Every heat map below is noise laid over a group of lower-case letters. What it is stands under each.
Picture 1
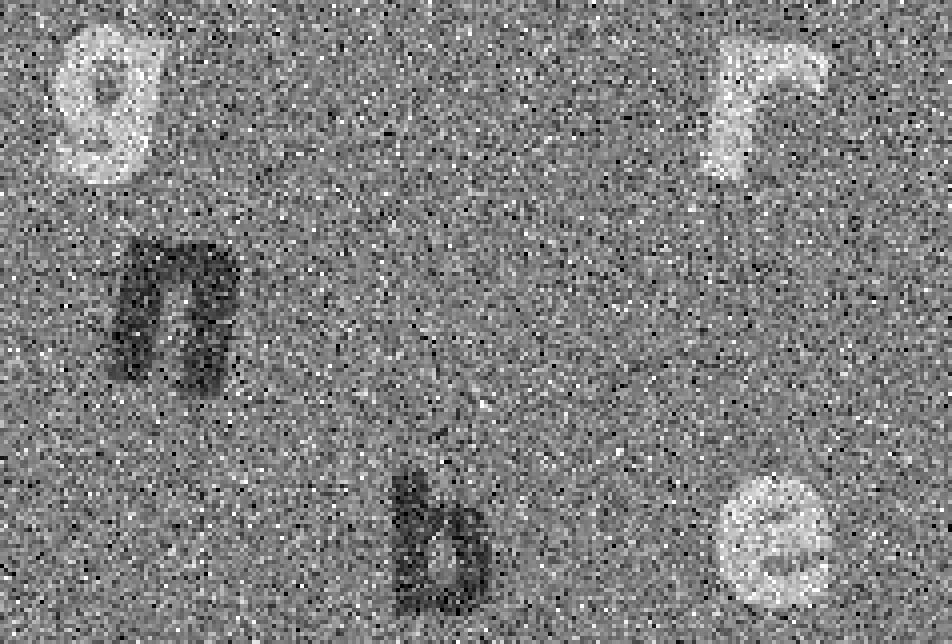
top left: light g; top right: light r; middle left: dark n; bottom middle: dark b; bottom right: light e
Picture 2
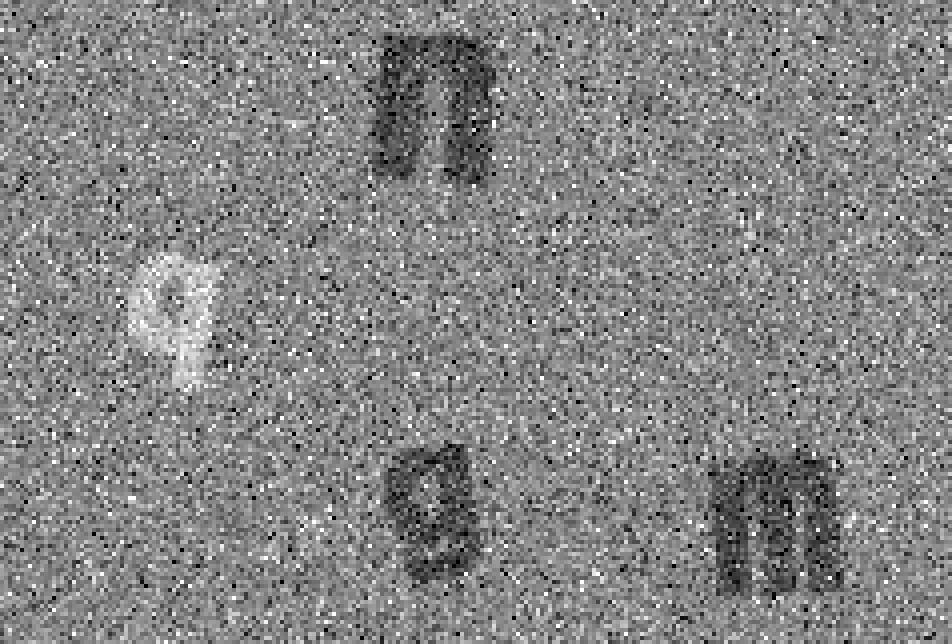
top middle: dark n; middle left: light q; bottom middle: dark g; bottom right: dark m
